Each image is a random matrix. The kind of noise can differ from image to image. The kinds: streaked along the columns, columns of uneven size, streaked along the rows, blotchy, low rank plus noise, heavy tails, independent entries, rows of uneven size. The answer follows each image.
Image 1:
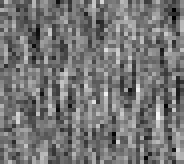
streaked along the columns
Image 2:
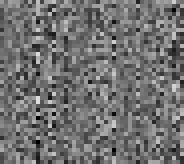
columns of uneven size
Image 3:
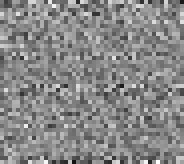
rows of uneven size
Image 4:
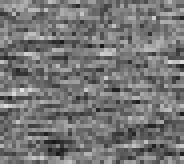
streaked along the rows
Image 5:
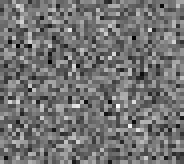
independent entries
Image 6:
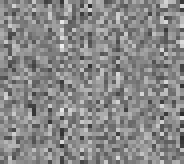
columns of uneven size
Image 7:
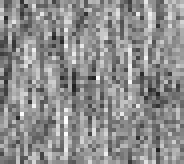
streaked along the columns
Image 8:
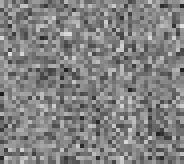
low rank plus noise
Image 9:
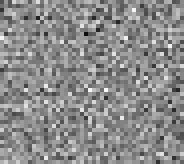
low rank plus noise
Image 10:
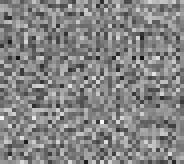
low rank plus noise
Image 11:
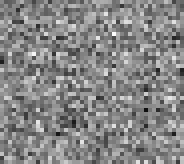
low rank plus noise
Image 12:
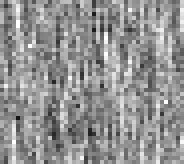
streaked along the columns
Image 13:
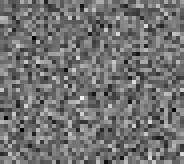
independent entries
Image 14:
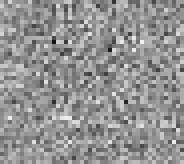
low rank plus noise
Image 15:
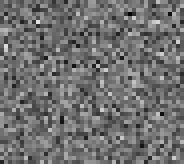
independent entries
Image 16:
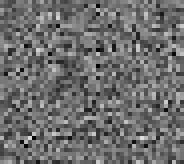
low rank plus noise
